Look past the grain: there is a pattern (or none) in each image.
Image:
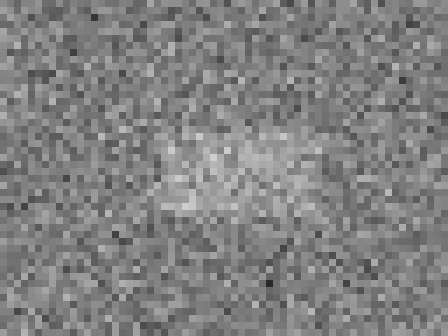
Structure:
one block
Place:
centre
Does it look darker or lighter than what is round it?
lighter
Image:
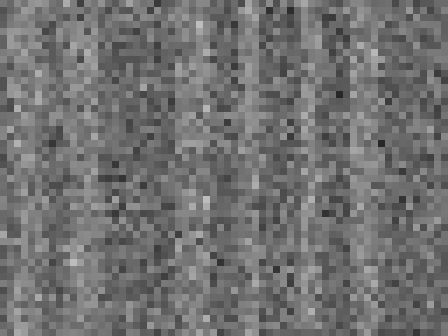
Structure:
bands of columns
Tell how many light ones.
6
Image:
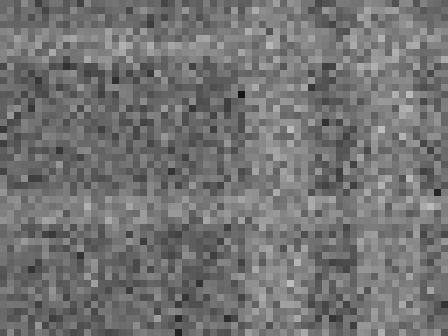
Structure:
bands of rows crossing bands of columns
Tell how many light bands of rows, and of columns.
2 and 2
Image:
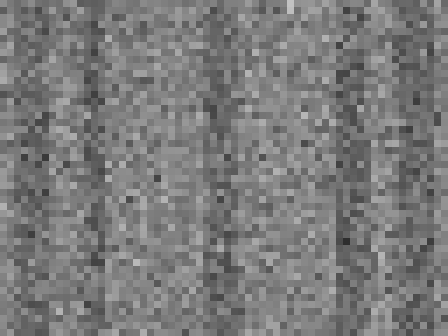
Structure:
bands of columns
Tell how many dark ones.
5
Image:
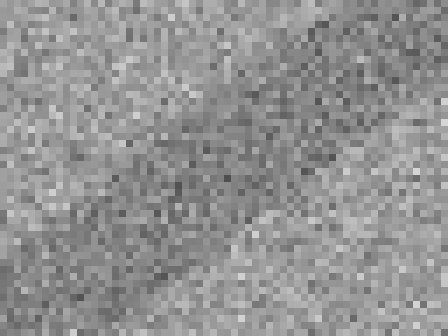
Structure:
a diagonal band
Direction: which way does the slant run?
bottom left to top right
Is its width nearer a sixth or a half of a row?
a half
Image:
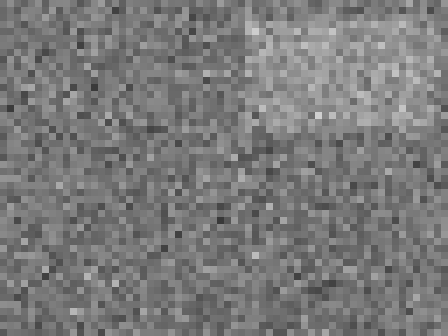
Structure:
one block
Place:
top right
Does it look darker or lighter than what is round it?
lighter
